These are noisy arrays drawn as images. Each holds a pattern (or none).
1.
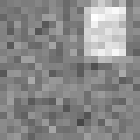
one block
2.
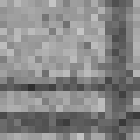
bands of rows crossing bands of columns
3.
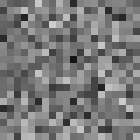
only noise
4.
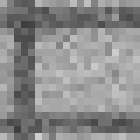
bands of rows crossing bands of columns
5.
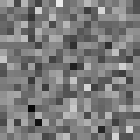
only noise
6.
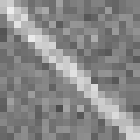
a diagonal band
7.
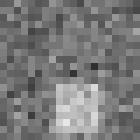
one block
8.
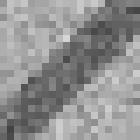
a diagonal band
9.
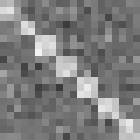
blocks along the diagonal
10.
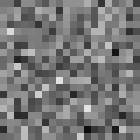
only noise
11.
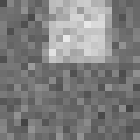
one block
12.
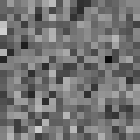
only noise
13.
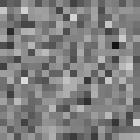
only noise
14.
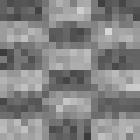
a checkerboard
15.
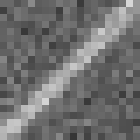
a diagonal band
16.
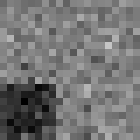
one block
